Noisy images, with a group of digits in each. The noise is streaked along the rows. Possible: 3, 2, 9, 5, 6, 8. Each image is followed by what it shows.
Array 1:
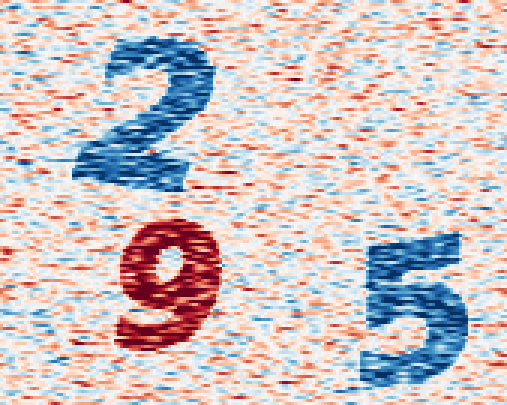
top left: blue 2; bottom left: red 9; bottom right: blue 5
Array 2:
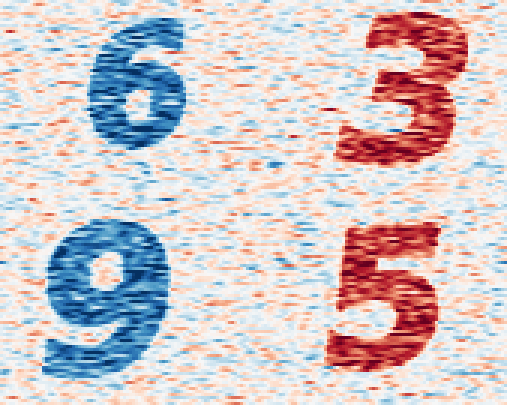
top left: blue 6; top right: red 3; bottom left: blue 9; bottom right: red 5
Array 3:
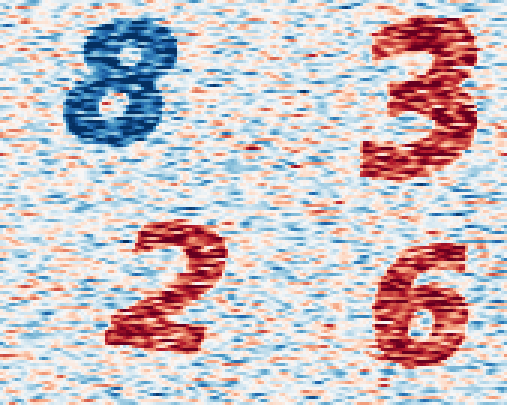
top left: blue 8; top right: red 3; bottom left: red 2; bottom right: red 6
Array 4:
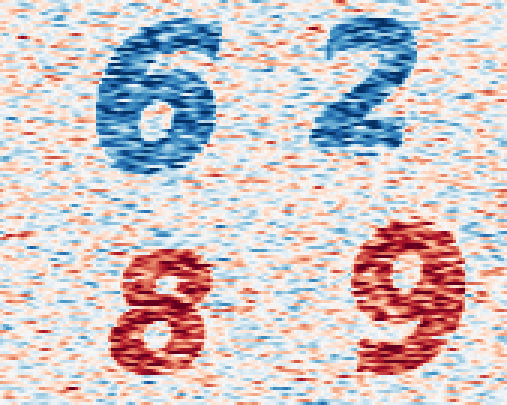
top left: blue 6; top right: blue 2; bottom left: red 8; bottom right: red 9
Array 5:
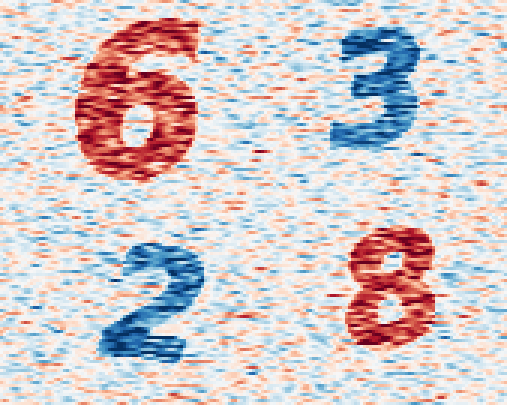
top left: red 6; top right: blue 3; bottom left: blue 2; bottom right: red 8
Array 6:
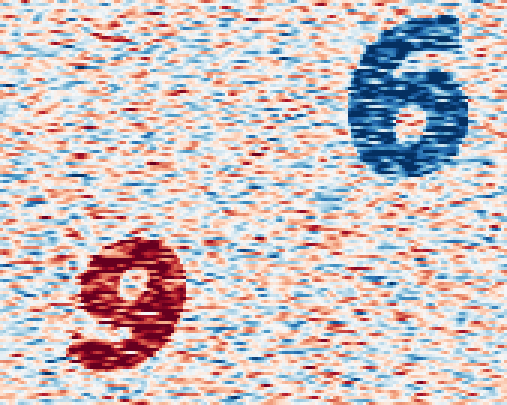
top right: blue 6; bottom left: red 9
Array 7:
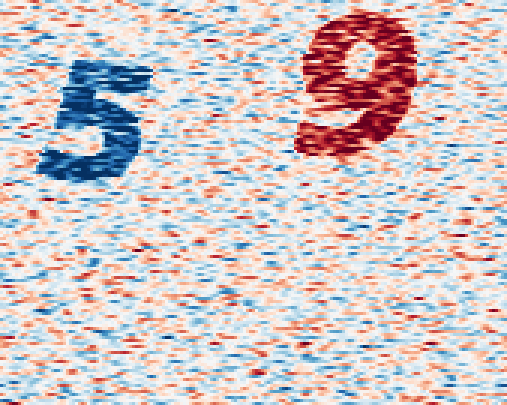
top left: blue 5; top right: red 9
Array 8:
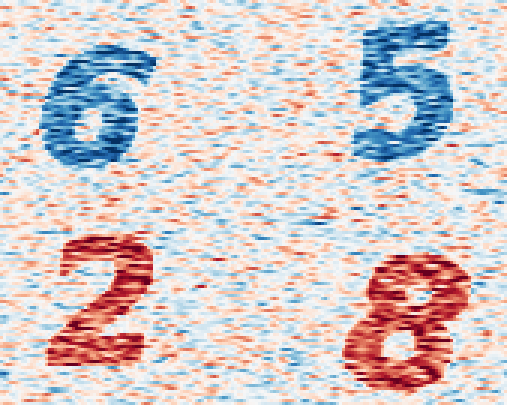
top left: blue 6; top right: blue 5; bottom left: red 2; bottom right: red 8
